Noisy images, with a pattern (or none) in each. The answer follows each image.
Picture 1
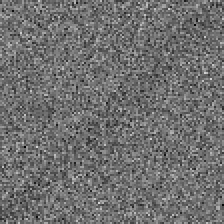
a diagonal band
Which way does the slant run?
bottom left to top right
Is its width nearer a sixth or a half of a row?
a sixth
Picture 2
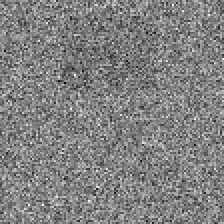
one block
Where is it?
top middle
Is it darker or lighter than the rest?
darker
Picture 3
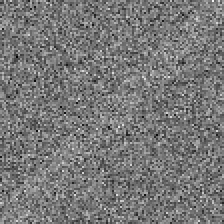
a diagonal band
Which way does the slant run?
bottom left to top right
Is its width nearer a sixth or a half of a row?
a sixth
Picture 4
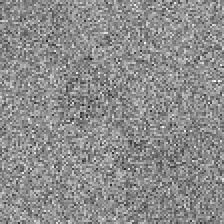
blocks along the diagonal
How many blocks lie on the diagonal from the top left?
3
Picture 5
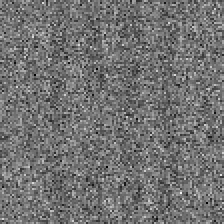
bands of columns
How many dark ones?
4
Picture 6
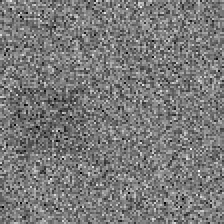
one block
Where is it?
middle left
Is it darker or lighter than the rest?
darker
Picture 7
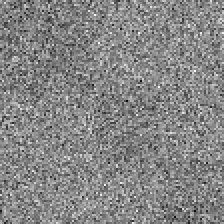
blocks along the diagonal
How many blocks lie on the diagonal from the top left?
3
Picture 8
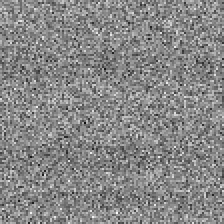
bands of rows
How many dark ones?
3
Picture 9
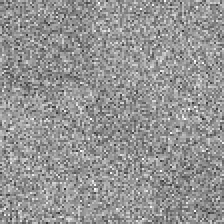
blocks along the diagonal
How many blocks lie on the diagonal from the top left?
3
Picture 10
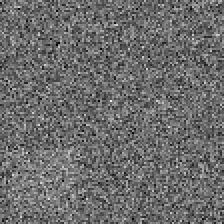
one block
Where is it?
bottom left
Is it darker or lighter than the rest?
lighter
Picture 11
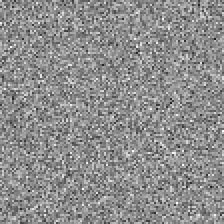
only noise
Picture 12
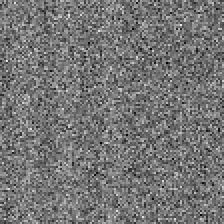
bands of columns
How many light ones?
3
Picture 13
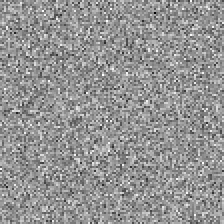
only noise
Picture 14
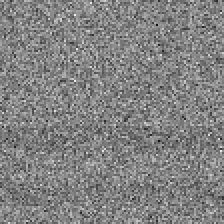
bands of rows
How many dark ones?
2
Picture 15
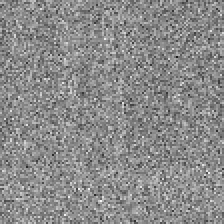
bands of rows crossing bands of columns
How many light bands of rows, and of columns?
1 and 3
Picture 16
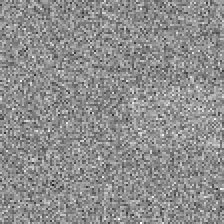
one block
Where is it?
middle right
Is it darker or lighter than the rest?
lighter
